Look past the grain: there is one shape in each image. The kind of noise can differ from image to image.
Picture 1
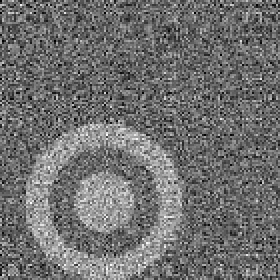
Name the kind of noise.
low rank plus noise
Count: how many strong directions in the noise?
three or four
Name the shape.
bullseye
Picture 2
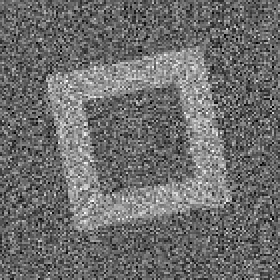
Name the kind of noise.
low rank plus noise
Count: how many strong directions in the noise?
five to eight
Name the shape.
square frame
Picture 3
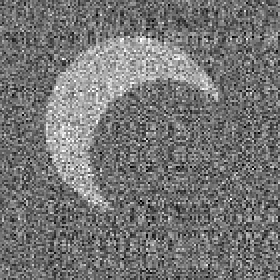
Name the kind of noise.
low rank plus noise
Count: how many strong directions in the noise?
two
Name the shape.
crescent
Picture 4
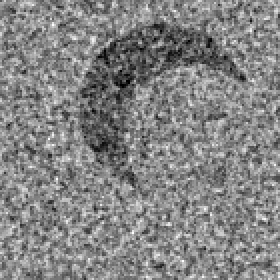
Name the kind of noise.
blotchy
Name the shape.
crescent
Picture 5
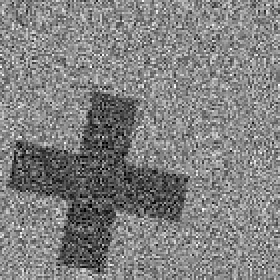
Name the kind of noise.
low rank plus noise
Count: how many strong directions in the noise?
three or four
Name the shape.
cross
